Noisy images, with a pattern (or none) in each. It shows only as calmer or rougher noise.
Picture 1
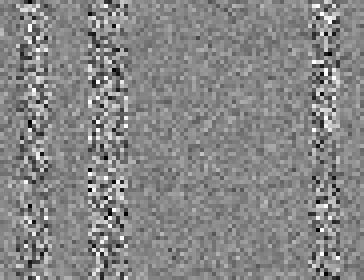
bands of columns
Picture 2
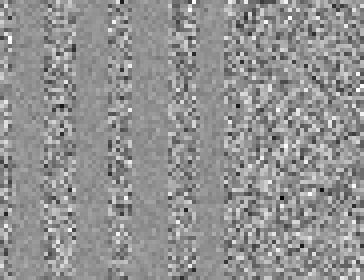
bands of columns
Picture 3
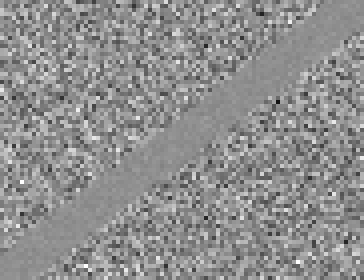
a diagonal band
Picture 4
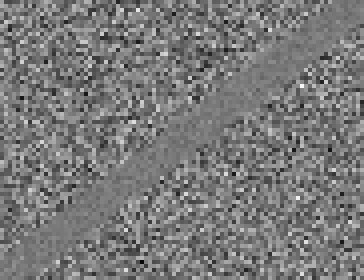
a diagonal band
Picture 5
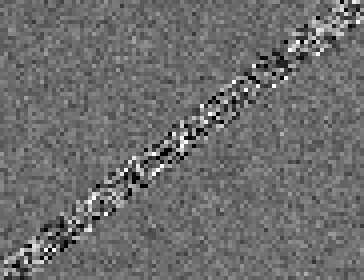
a diagonal band
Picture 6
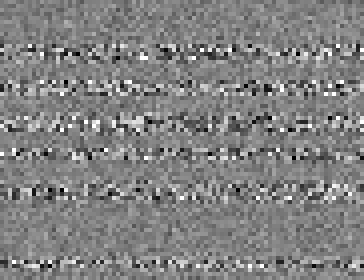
bands of rows
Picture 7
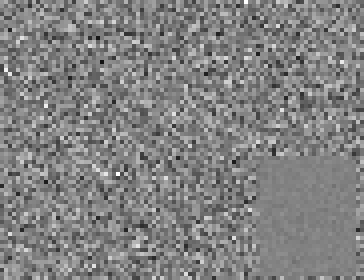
one block
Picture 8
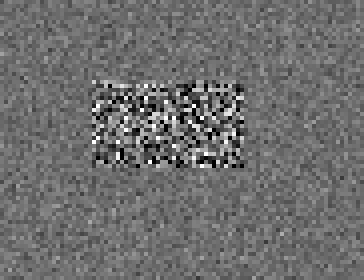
one block
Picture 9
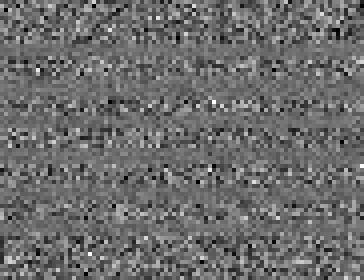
bands of rows
